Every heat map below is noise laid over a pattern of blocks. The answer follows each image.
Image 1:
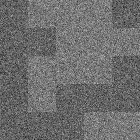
no symmetry
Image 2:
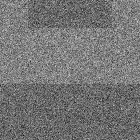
left and right mirror each other
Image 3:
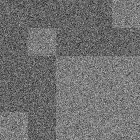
mirrored about the diagonal from the top left
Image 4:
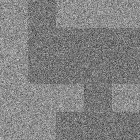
no symmetry
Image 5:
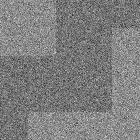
mirrored about the diagonal from the top left
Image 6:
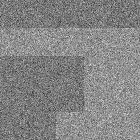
no symmetry
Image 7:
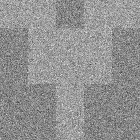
left and right mirror each other
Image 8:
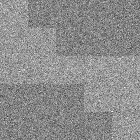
the same after a half turn
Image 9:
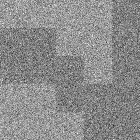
no symmetry
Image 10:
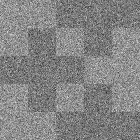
top and bottom mirror each other
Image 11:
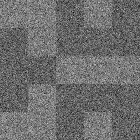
top and bottom mirror each other
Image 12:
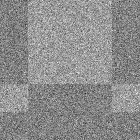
left and right mirror each other
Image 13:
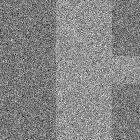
top and bottom mirror each other
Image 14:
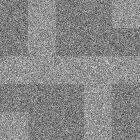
the same after a half turn
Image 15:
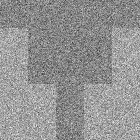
left and right mirror each other
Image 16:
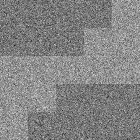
the same after a half turn
